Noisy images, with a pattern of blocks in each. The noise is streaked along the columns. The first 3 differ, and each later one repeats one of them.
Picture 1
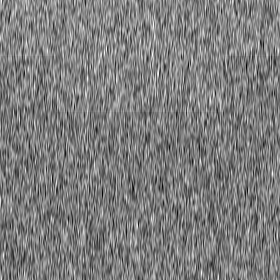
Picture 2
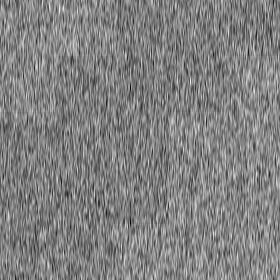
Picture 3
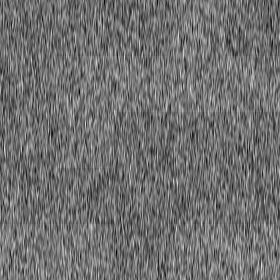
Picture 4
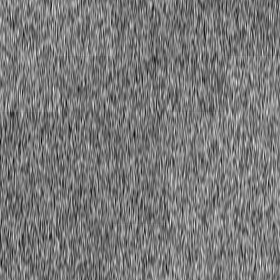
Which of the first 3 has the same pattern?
2
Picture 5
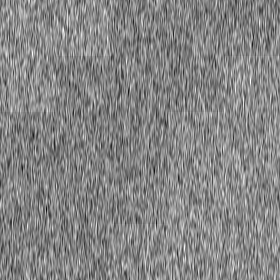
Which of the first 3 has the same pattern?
2
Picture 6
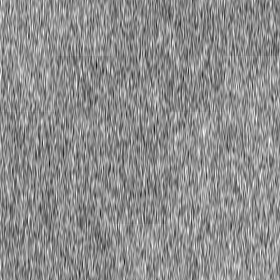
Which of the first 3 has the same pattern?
2
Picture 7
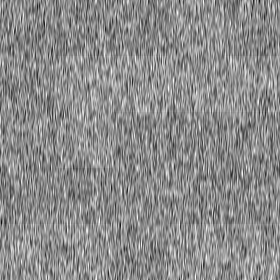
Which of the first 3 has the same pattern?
3
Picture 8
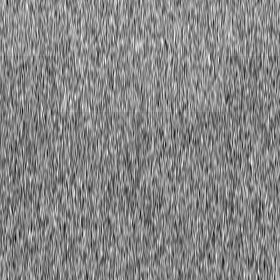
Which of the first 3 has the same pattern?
1
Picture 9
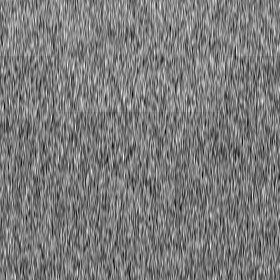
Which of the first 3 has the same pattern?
1
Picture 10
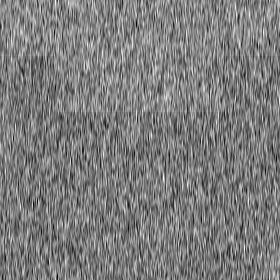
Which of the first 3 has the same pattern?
1
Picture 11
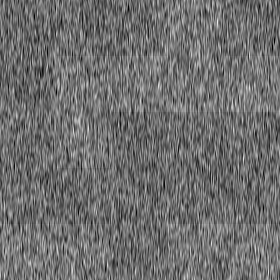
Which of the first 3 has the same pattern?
3
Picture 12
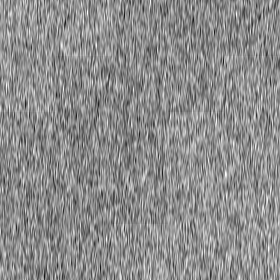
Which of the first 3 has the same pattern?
2
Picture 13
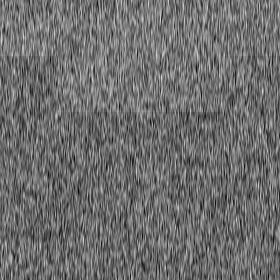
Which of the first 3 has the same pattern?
1
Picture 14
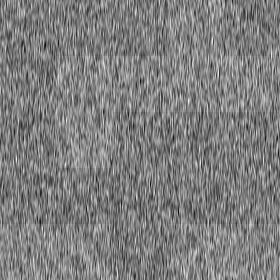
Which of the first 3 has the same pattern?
3
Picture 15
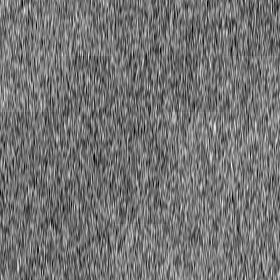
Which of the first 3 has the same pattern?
2
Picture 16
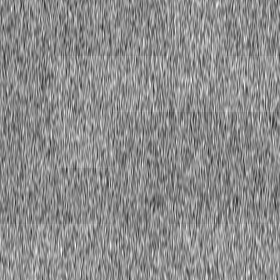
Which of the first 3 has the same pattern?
3
